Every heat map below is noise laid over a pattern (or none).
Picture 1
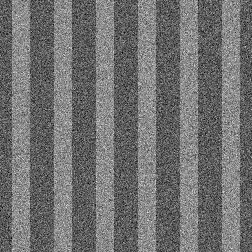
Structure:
vertical stripes
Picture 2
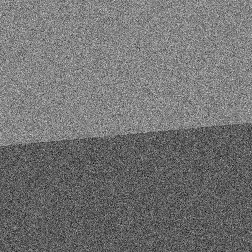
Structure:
a sharp edge
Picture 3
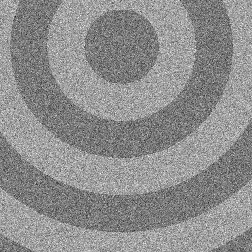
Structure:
rings round one point
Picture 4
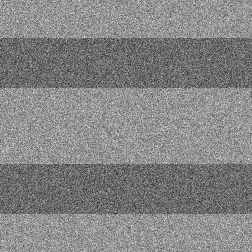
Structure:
horizontal stripes
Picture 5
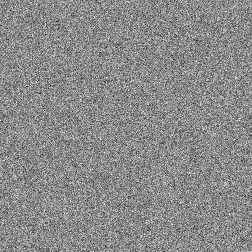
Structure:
only noise
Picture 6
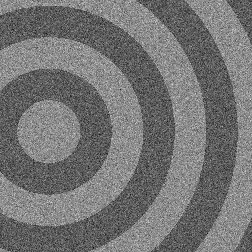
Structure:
rings round one point
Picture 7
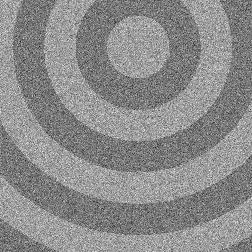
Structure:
rings round one point
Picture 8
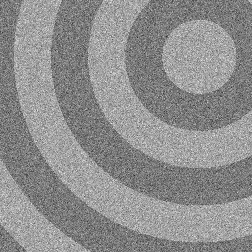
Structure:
rings round one point
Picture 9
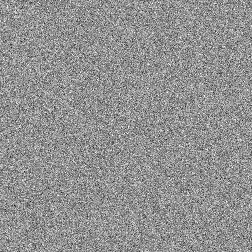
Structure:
only noise
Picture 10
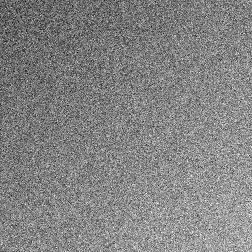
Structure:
a smooth slope
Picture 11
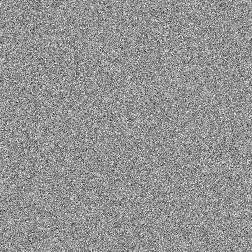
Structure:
only noise
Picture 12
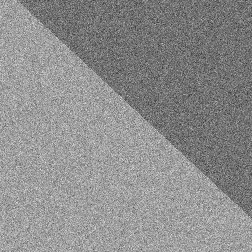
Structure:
a sharp edge
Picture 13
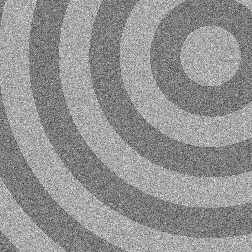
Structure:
rings round one point
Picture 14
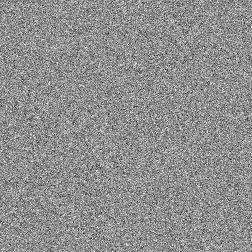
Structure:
only noise
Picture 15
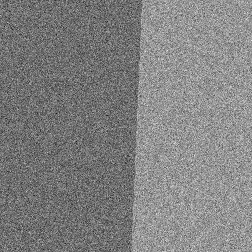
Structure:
a sharp edge
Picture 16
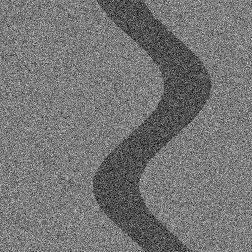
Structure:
a wavy band
